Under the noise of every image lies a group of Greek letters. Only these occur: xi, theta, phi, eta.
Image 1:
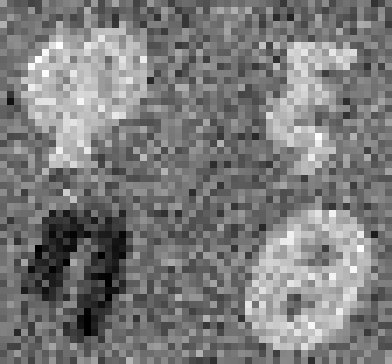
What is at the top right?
xi
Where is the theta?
bottom right
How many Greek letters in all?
4
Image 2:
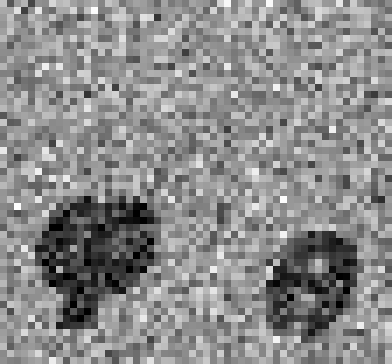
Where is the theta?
bottom right
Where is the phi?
bottom left
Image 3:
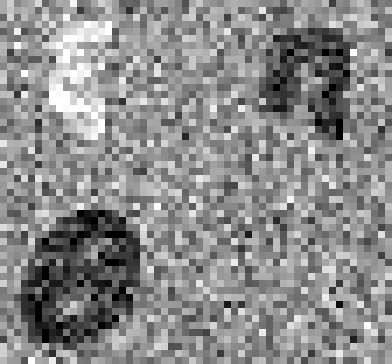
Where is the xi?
top left
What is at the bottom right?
nothing
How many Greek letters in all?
3
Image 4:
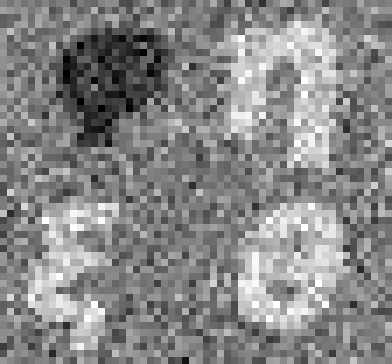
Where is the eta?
top right
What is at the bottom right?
theta
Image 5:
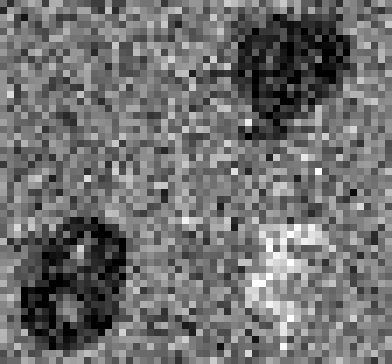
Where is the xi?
bottom right
